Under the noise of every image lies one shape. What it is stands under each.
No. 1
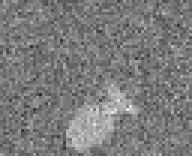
fish
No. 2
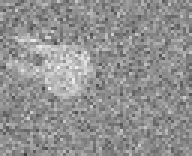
rabbit's head
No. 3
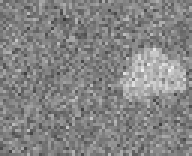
cloud
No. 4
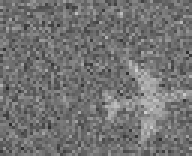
airplane
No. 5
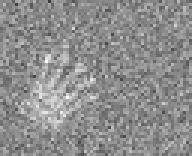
chess queen
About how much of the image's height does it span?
half
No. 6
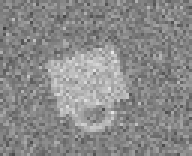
cup
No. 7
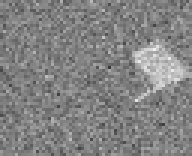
flag
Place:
middle right
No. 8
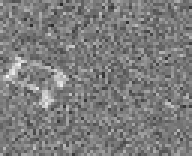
pair of musical notes
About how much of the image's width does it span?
a third
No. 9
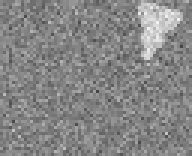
chess pawn
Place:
top right
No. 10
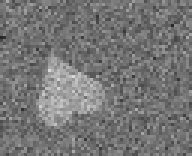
heart
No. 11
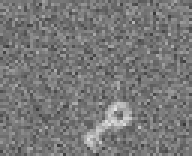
key
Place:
bottom middle
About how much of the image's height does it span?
a third
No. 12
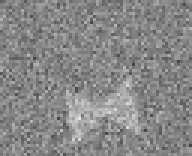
bow tie
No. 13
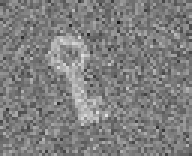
key
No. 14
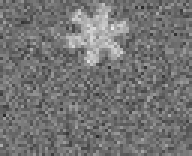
asterisk
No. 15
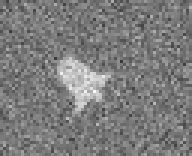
bell
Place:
centre
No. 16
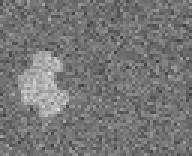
car
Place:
middle left
